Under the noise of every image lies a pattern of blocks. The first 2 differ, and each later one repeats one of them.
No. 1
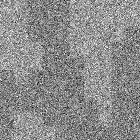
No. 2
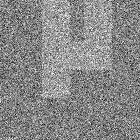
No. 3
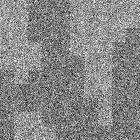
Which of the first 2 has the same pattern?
1
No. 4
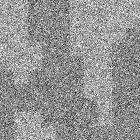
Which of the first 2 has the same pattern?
1
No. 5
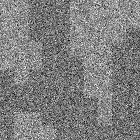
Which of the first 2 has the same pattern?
1
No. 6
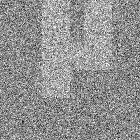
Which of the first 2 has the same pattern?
2
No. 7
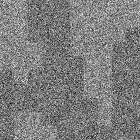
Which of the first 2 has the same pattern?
1
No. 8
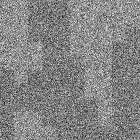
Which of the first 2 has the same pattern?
1
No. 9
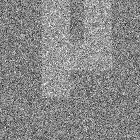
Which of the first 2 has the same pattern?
2
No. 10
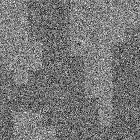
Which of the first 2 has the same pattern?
1
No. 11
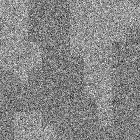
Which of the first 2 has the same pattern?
1
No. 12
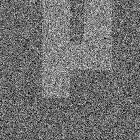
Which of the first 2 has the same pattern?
2
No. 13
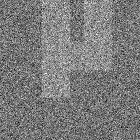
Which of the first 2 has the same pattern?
2
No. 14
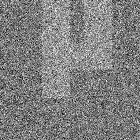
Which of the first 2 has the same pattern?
2
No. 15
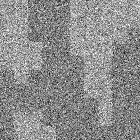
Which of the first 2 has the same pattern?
1
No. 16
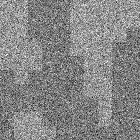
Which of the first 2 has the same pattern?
1
